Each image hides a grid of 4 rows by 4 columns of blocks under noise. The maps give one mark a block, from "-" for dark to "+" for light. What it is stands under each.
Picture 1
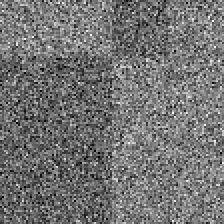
++-+
--++
--++
--++
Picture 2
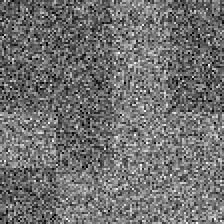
--+-
--+-
+-++
-+++
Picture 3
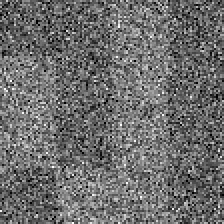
--+-
+-+-
+-+-
-++-
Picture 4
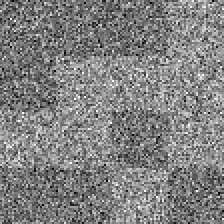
---+
-+++
++-+
--+-
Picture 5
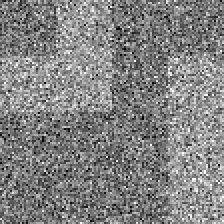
-+--
++-+
---+
---+
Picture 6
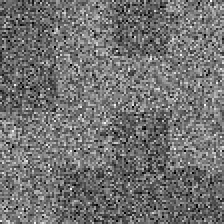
-+-+
-+++
++-+
+---
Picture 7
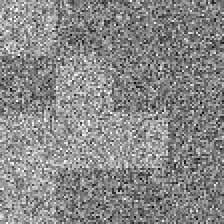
+---
-+--
+++-
+---
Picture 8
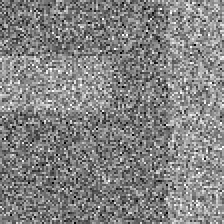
---+
++-+
---+
---+
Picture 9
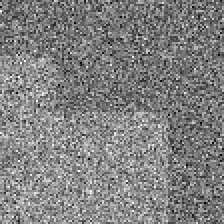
----
+---
+++-
+++-
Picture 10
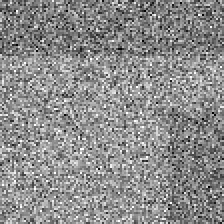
----
++++
+++-
+++-
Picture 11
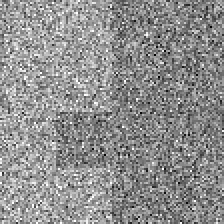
++--
++--
+---
++--
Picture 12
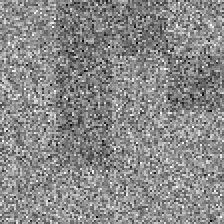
+--+
+-+-
+-++
++++
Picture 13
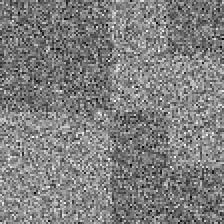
--+-
--++
++-+
++--
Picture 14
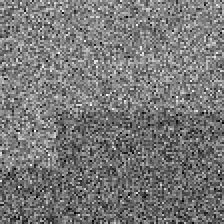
++++
++++
+---
----
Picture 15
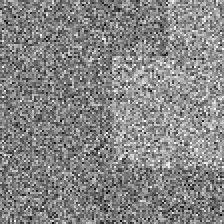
---+
--++
--++
----
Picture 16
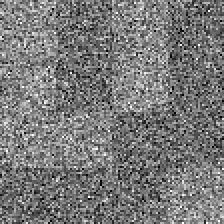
+-+-
+-+-
++--
---+
